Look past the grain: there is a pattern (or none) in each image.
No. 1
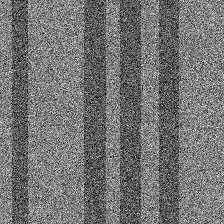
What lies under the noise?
bands of columns
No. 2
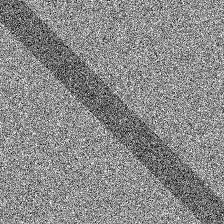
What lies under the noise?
a diagonal band
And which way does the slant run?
top left to bottom right
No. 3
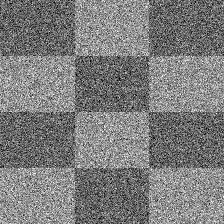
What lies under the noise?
a checkerboard
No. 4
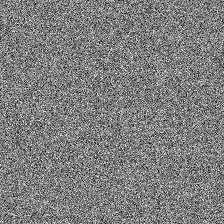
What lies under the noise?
only noise
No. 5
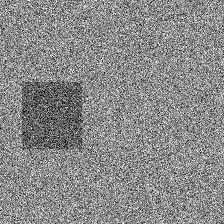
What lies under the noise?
one block
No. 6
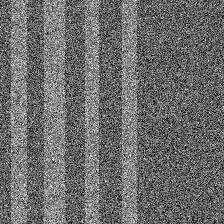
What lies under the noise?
bands of columns
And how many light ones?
4
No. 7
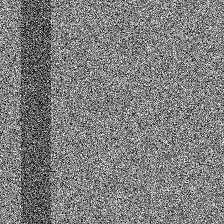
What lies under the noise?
one band of columns
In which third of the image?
left
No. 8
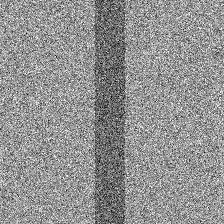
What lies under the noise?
one band of columns
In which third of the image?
middle
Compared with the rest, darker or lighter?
darker
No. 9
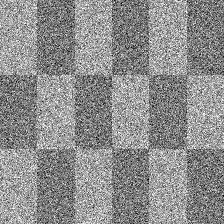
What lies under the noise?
a checkerboard
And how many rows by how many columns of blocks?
3 by 6
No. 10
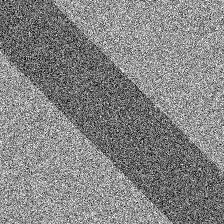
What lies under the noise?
a diagonal band
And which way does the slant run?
top left to bottom right
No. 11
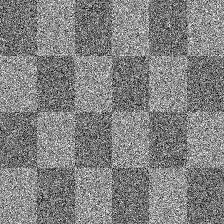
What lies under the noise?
a checkerboard
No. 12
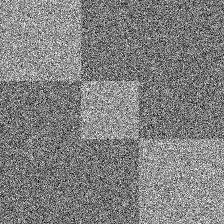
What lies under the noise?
blocks along the diagonal
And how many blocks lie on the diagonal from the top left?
3
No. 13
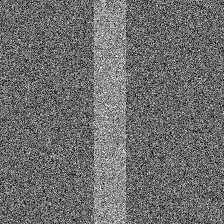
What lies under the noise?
one band of columns
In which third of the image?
middle
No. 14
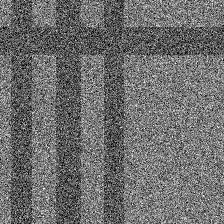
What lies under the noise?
bands of rows crossing bands of columns
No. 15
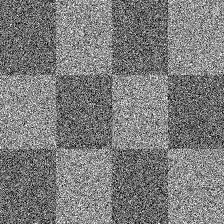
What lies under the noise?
a checkerboard
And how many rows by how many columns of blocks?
3 by 4
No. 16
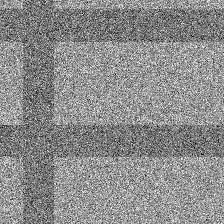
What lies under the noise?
bands of rows crossing bands of columns
